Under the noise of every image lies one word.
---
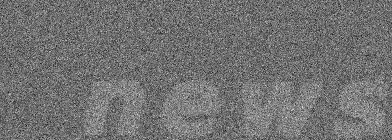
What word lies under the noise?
news
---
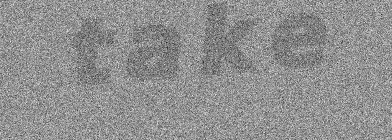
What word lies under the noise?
take
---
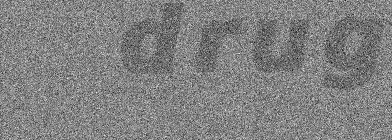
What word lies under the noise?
drug
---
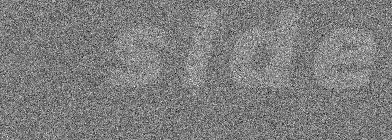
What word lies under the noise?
side
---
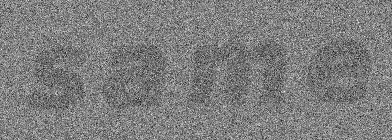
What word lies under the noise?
same
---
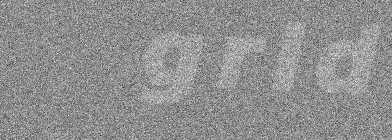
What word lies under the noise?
grid
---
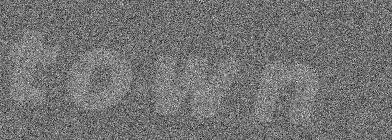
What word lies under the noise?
town
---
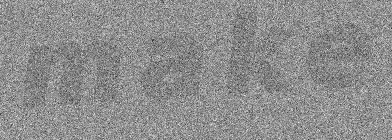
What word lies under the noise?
make
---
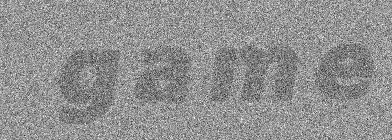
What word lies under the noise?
game
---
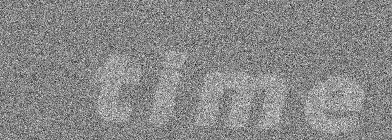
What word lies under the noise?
time
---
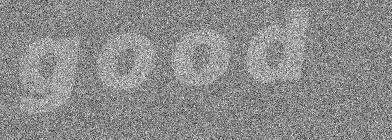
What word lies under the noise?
good
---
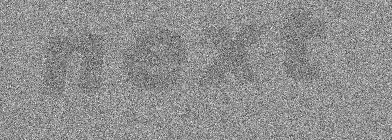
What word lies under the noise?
next
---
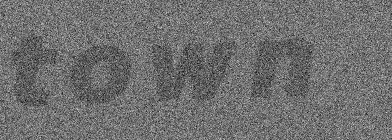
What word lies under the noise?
town
